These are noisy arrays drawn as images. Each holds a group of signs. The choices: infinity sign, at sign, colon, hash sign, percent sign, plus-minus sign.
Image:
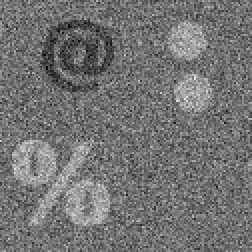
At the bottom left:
percent sign
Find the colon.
top right
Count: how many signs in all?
3
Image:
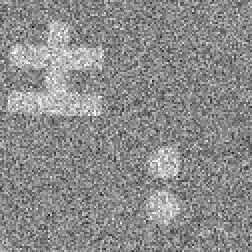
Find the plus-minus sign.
top left
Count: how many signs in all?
2
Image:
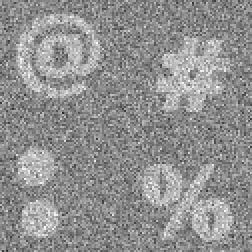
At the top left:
at sign
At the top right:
hash sign
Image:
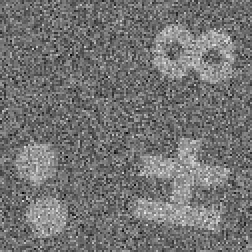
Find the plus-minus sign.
bottom right
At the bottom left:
colon
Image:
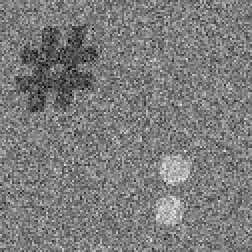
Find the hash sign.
top left
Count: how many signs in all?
2
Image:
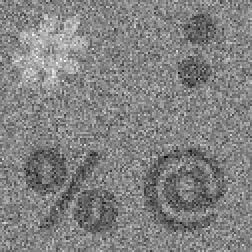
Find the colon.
top right
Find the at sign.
bottom right
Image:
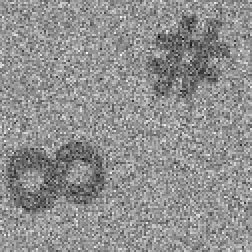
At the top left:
nothing
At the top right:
hash sign
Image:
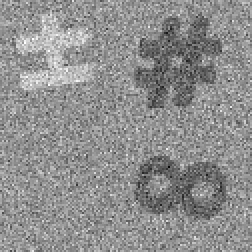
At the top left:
plus-minus sign
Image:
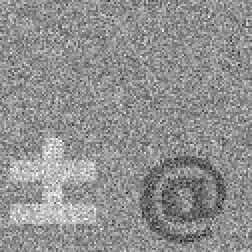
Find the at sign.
bottom right
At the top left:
nothing
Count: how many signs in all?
2
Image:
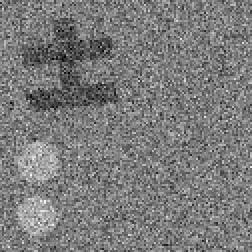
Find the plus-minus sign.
top left
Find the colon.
bottom left
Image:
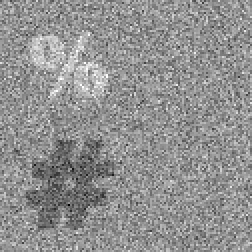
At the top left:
percent sign
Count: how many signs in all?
2
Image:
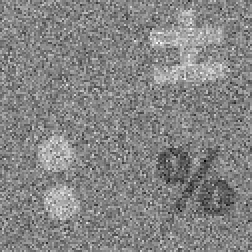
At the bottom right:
percent sign
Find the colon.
bottom left
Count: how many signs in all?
3
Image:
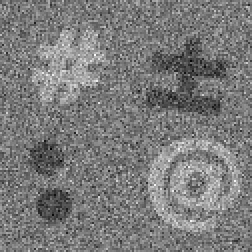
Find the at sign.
bottom right
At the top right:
plus-minus sign
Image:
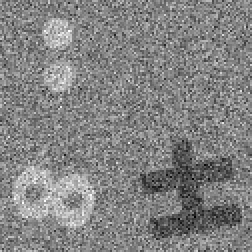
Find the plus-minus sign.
bottom right
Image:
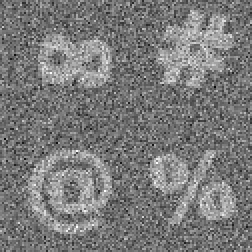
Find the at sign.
bottom left
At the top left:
infinity sign
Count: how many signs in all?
4
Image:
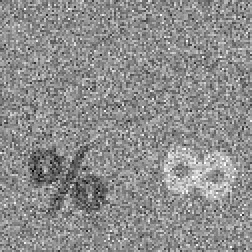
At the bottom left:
percent sign
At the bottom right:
infinity sign
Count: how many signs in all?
2
